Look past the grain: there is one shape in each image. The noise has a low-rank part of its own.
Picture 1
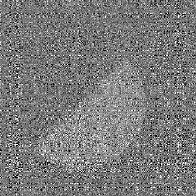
half disc
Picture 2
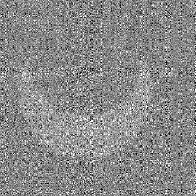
crescent
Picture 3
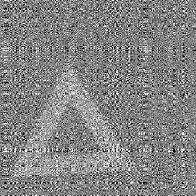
triangle frame
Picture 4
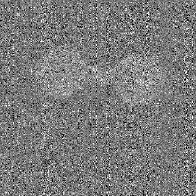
dumbbell
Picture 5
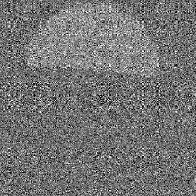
half disc
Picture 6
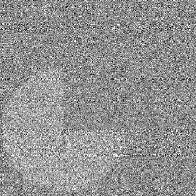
disc with a wedge cut out
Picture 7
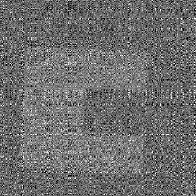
square with a notch
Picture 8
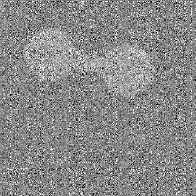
dumbbell
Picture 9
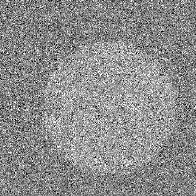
disc
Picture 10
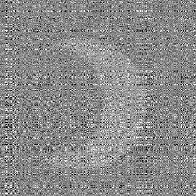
crescent
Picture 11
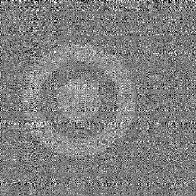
bullseye
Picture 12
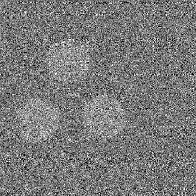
three dots
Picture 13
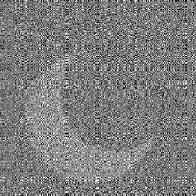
crescent
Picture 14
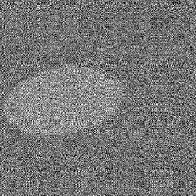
ellipse
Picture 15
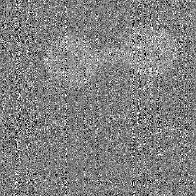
dumbbell
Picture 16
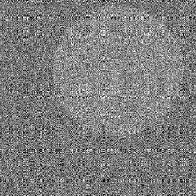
disc
